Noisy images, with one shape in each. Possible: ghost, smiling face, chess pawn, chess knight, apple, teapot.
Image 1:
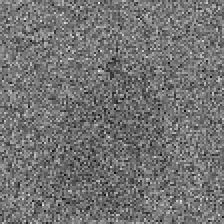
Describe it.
dark chess knight
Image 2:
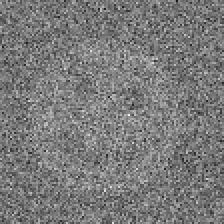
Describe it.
light smiling face
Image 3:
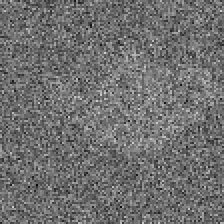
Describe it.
light teapot
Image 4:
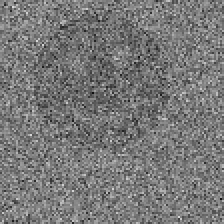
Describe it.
dark smiling face
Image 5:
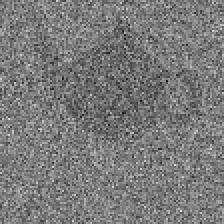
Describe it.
dark teapot
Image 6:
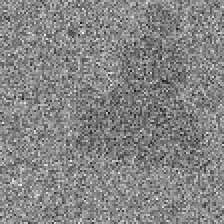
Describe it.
dark chess pawn
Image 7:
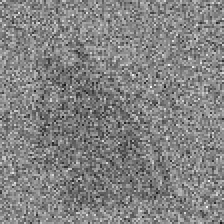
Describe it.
dark chess knight
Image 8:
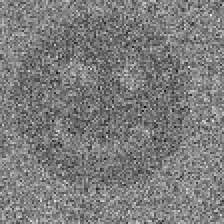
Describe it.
dark smiling face
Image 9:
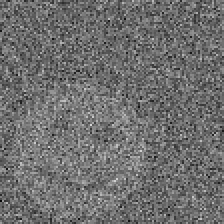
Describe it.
light smiling face
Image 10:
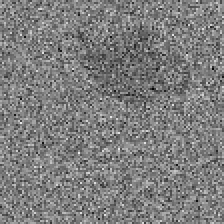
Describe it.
dark teapot
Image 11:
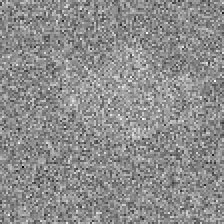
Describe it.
light teapot
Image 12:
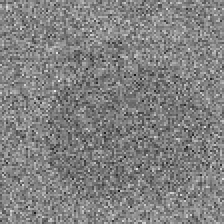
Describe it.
dark apple
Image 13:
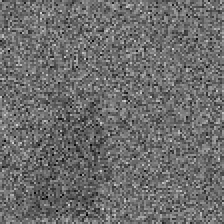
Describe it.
dark chess knight
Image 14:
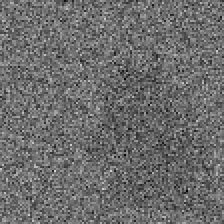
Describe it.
dark chess knight
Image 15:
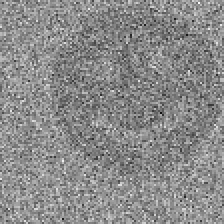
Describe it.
dark smiling face
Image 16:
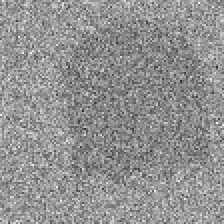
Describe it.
dark ghost
